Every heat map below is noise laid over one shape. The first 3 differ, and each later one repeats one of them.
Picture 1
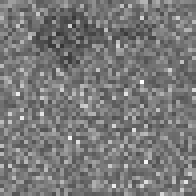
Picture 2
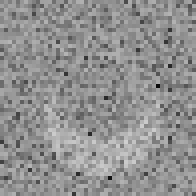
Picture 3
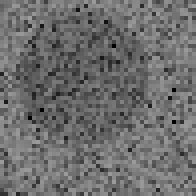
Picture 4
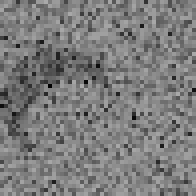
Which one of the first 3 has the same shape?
2
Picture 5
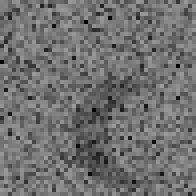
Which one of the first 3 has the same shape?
2
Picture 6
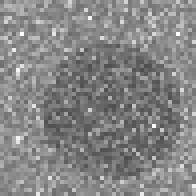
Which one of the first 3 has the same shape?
3
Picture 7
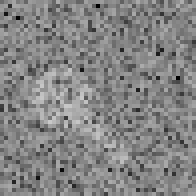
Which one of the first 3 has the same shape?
1
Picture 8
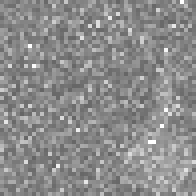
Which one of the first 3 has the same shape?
1
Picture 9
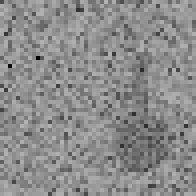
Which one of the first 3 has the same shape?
1
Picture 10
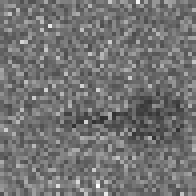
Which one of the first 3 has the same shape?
1
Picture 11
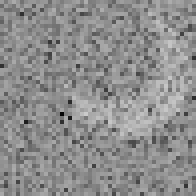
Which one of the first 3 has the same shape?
2
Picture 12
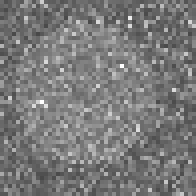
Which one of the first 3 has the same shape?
3
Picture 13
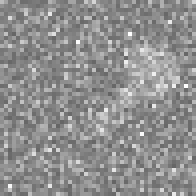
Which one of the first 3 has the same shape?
1
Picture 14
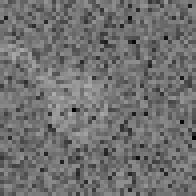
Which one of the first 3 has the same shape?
1
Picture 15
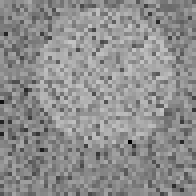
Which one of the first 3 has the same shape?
3
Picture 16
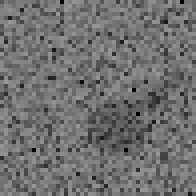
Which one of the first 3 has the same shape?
1
